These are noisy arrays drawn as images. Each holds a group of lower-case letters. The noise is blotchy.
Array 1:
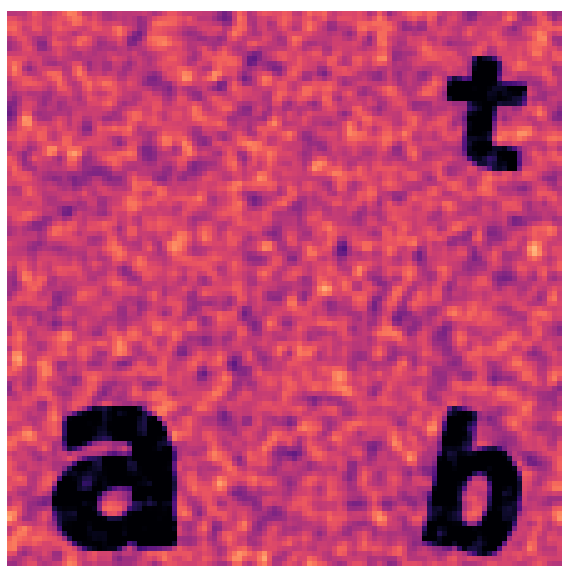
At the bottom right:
b
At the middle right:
nothing
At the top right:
t
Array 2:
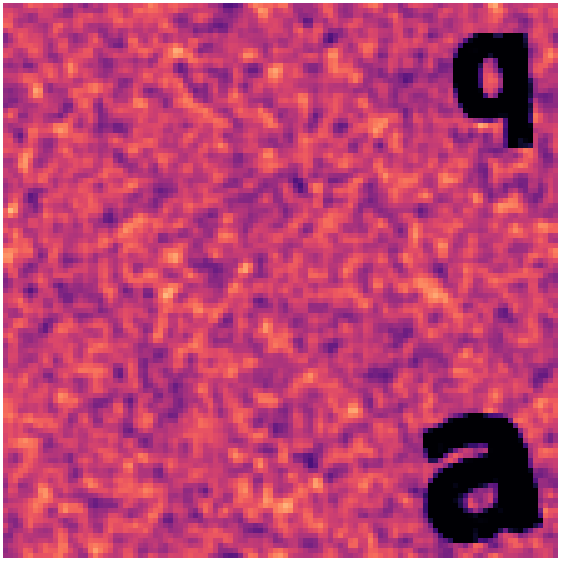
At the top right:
q
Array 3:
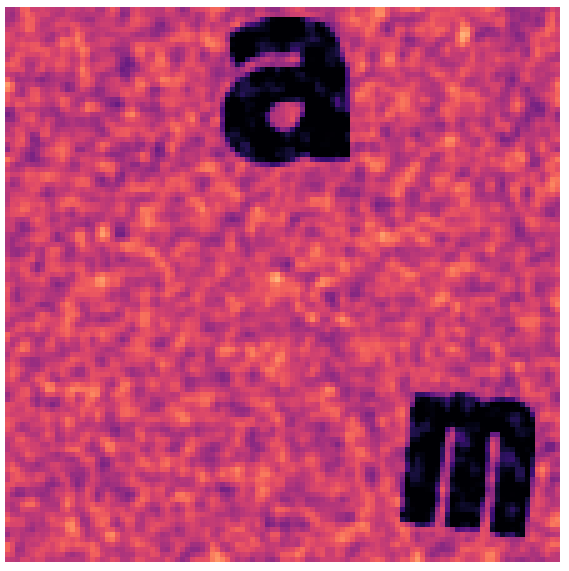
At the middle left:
nothing
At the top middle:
a
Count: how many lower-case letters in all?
2
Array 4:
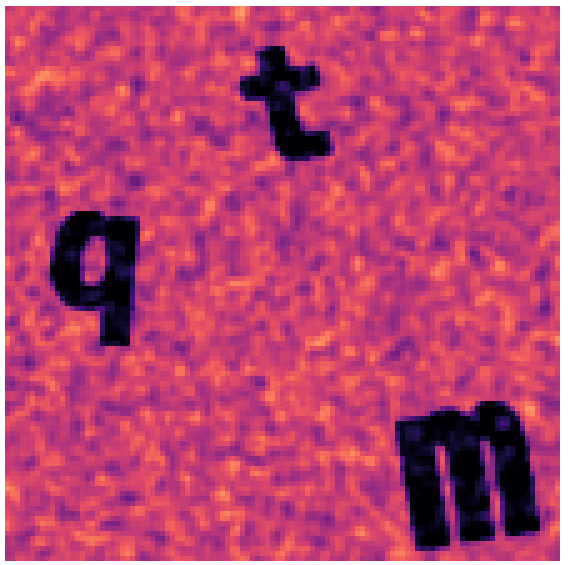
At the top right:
nothing
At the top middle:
t
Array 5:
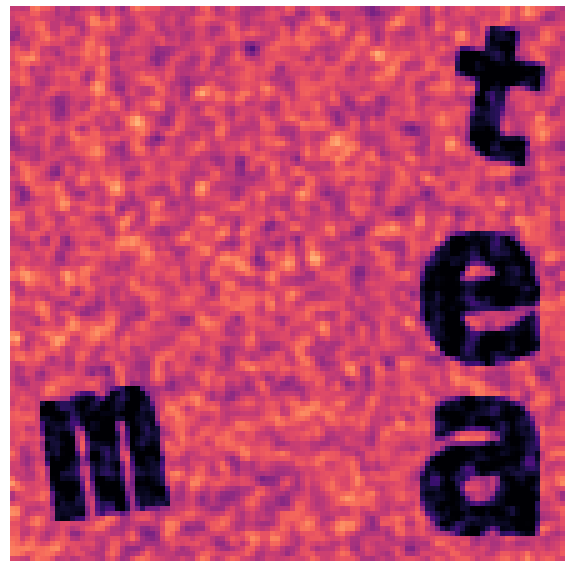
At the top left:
nothing
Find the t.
top right
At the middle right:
e
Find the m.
bottom left
